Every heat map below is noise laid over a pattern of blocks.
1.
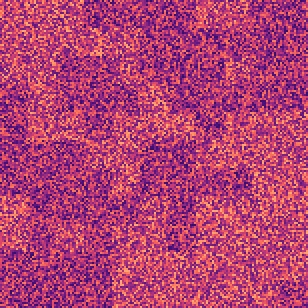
mirrored about the diagonal from the top left
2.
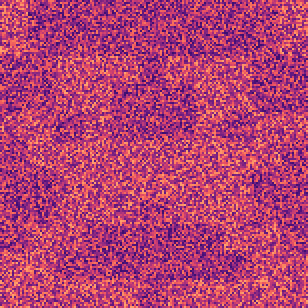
left and right mirror each other
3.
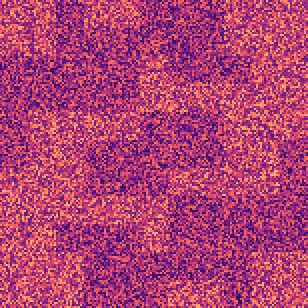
the same after a half turn
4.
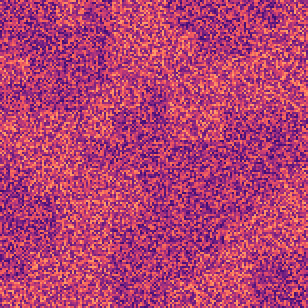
mirrored about the diagonal from the top left
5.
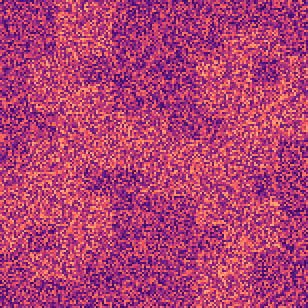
the same after a half turn
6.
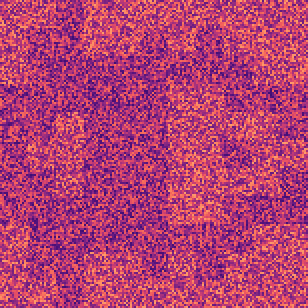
top and bottom mirror each other
